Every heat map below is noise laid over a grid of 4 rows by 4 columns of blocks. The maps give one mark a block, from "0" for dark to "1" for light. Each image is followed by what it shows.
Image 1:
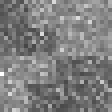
0 1 1 1
0 0 1 1
1 1 0 0
1 0 0 0
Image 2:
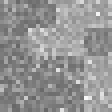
0 0 1 1
0 1 1 0
0 0 0 1
0 0 0 1
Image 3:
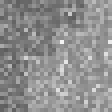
0 0 0 1
0 0 1 1
0 1 1 1
0 1 1 1
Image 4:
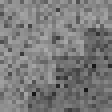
1 1 1 1
1 1 1 0
1 1 0 0
1 0 0 0
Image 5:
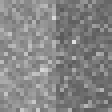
1 1 0 0
1 1 0 0
1 1 0 0
1 1 0 0
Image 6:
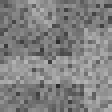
0 1 0 0
0 0 0 1
1 1 1 1
0 0 0 1
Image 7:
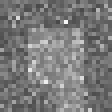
0 0 0 0
0 1 1 0
0 1 1 0
0 0 1 0
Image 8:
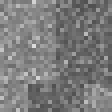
1 1 0 0
1 1 0 0
1 1 0 0
1 0 0 1
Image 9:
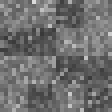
1 1 0 1
0 0 1 1
1 1 0 0
1 0 1 0
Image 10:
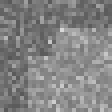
0 0 0 0
0 0 1 1
0 1 1 1
0 1 1 1
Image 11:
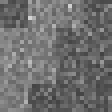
0 1 1 0
1 1 0 0
1 1 0 0
1 0 0 0
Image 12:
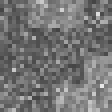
0 1 1 0
0 0 0 0
0 0 0 1
0 0 1 1
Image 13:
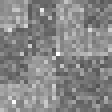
1 0 1 0
0 0 1 1
0 1 0 0
1 1 0 0
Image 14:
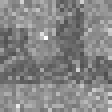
1 1 0 1
0 1 0 1
0 0 0 0
1 1 1 1
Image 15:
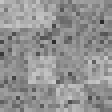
1 1 0 0
0 0 0 0
0 1 0 1
0 0 1 0
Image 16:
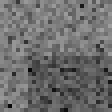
1 1 1 1
1 1 1 1
1 0 0 0
1 0 0 0
